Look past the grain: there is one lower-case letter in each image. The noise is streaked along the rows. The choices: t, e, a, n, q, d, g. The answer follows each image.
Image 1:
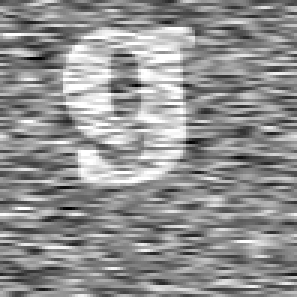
g
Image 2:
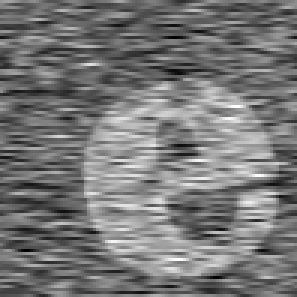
e
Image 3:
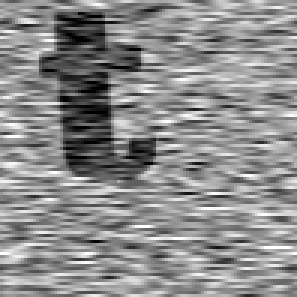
t
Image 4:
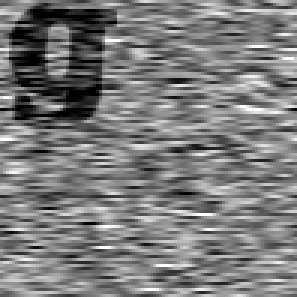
g
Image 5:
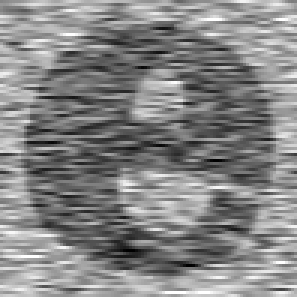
e
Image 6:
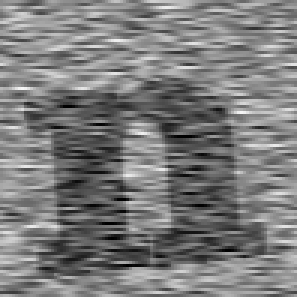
n
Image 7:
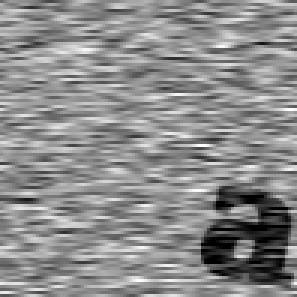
a
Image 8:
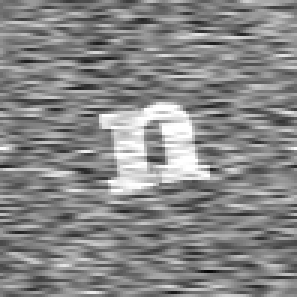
n
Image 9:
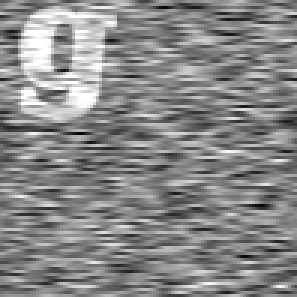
g
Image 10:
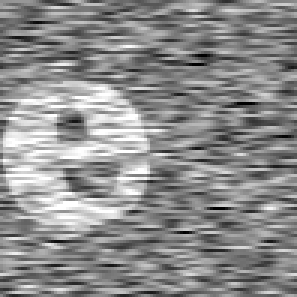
e
